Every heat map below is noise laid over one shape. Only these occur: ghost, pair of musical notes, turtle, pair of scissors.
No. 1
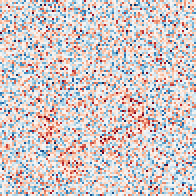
pair of musical notes
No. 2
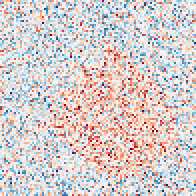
ghost
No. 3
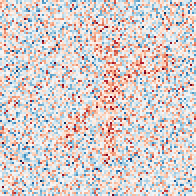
pair of scissors
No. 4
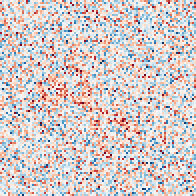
pair of scissors
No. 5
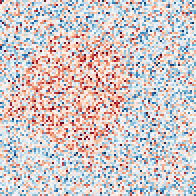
ghost
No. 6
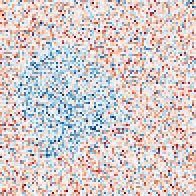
ghost
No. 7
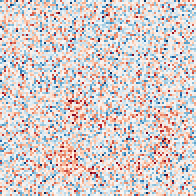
pair of musical notes
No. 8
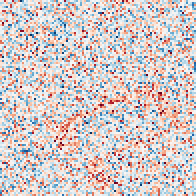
pair of musical notes
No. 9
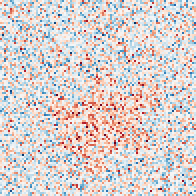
turtle
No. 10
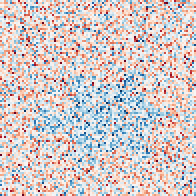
turtle
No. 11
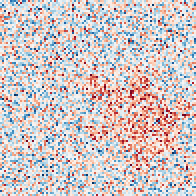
turtle
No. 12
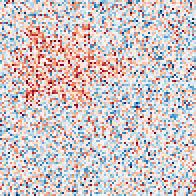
turtle
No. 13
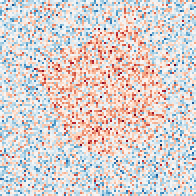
ghost
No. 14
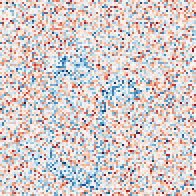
pair of musical notes
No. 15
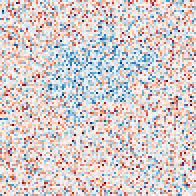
turtle
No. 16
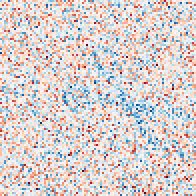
pair of scissors
